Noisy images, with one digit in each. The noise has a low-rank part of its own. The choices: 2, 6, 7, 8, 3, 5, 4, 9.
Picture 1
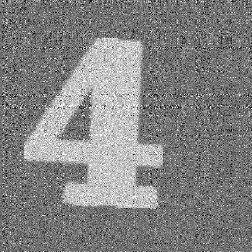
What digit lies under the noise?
4
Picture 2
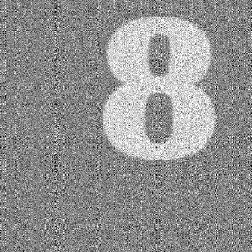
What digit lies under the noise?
8
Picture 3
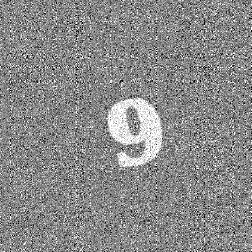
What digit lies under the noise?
9
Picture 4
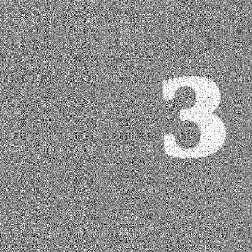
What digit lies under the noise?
3
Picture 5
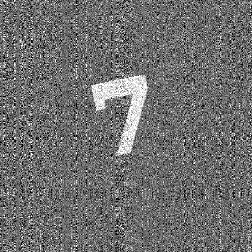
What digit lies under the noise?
7
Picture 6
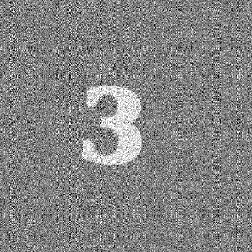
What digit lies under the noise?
3
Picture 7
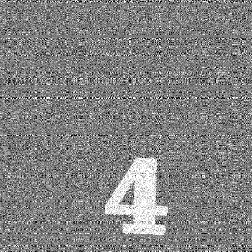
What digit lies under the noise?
4
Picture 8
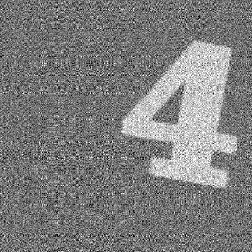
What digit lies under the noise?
4
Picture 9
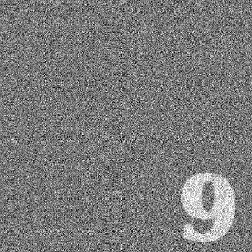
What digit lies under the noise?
9
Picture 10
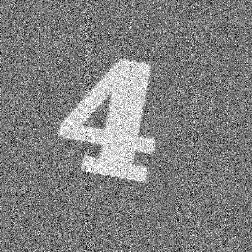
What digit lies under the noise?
4
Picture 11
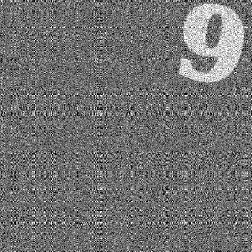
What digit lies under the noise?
9
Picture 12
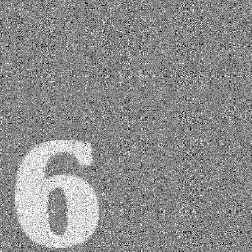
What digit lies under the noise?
6
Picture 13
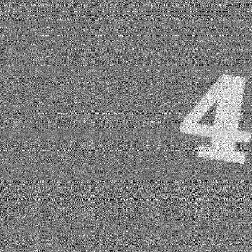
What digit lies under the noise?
4
